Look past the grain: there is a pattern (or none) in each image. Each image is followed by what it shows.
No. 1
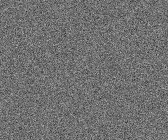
only noise
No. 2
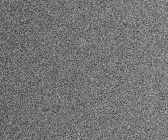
a smooth slope
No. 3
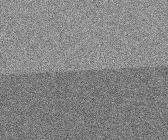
a sharp edge
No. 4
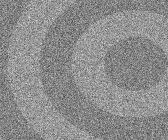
rings round one point
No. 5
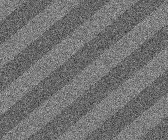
diagonal stripes
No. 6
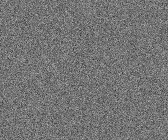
only noise
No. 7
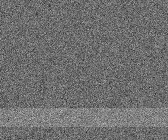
one horizontal stripe
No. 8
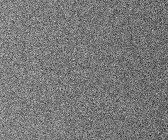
a smooth slope
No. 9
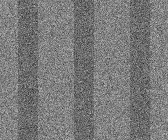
vertical stripes
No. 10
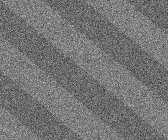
diagonal stripes
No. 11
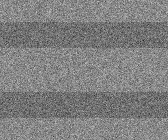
horizontal stripes
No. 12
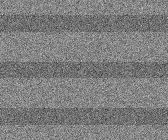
horizontal stripes
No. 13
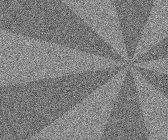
spokes from one point
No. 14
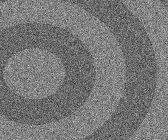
rings round one point
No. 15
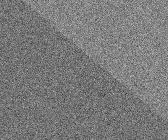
a sharp edge
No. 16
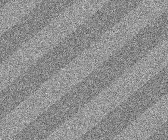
diagonal stripes
